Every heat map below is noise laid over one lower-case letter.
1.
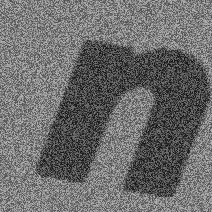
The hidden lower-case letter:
n
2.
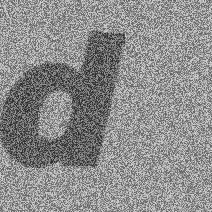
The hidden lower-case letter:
d
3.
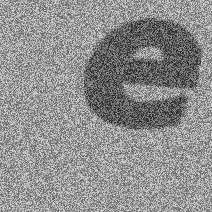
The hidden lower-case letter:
e
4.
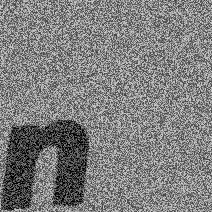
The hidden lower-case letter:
n
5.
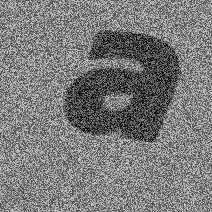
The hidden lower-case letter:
a
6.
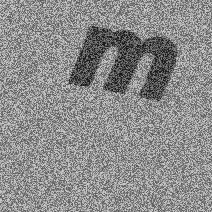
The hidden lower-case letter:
m
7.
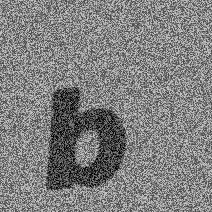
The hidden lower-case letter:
b
